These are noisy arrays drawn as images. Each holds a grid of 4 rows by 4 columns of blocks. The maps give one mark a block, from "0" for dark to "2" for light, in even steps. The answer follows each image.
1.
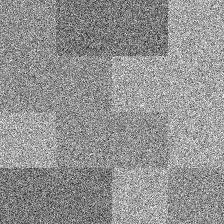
1 0 0 2
1 1 2 2
2 1 1 2
0 0 2 1
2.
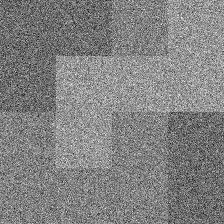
0 0 1 2
0 2 2 2
1 2 1 0
1 1 1 0
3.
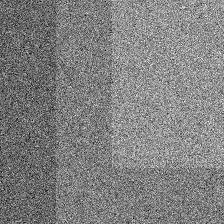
0 1 2 2
0 1 2 2
0 1 2 2
0 1 1 1
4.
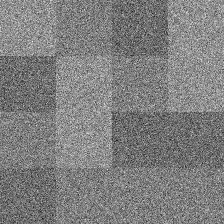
2 1 0 2
0 2 1 2
1 2 0 0
0 1 1 1
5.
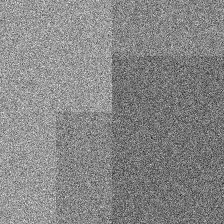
2 2 1 1
2 2 0 0
2 1 0 0
2 1 0 0
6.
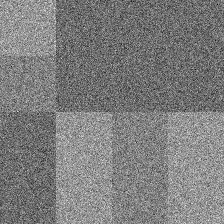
2 0 0 0
1 0 0 0
0 2 1 2
0 2 1 2
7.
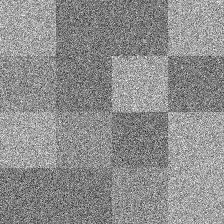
2 0 0 2
1 0 2 0
2 1 0 2
0 0 1 2
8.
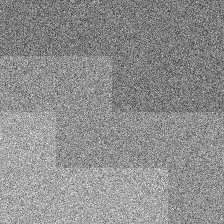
0 0 0 0
1 1 0 0
2 1 1 1
2 2 2 1
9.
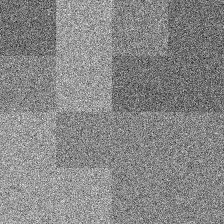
0 2 1 0
1 2 0 0
2 1 1 1
2 2 1 1
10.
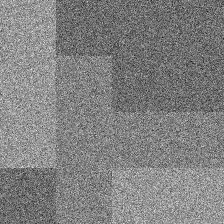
2 0 0 0
2 1 0 0
2 1 1 1
0 1 2 2
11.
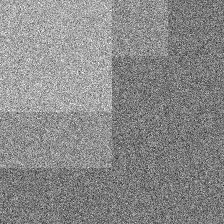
2 2 1 0
2 2 0 0
1 1 0 0
0 0 0 0
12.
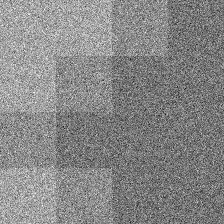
2 2 1 0
2 1 0 0
1 0 0 0
2 1 0 0
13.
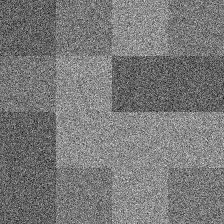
0 1 2 1
1 2 0 0
0 2 2 2
0 1 2 1
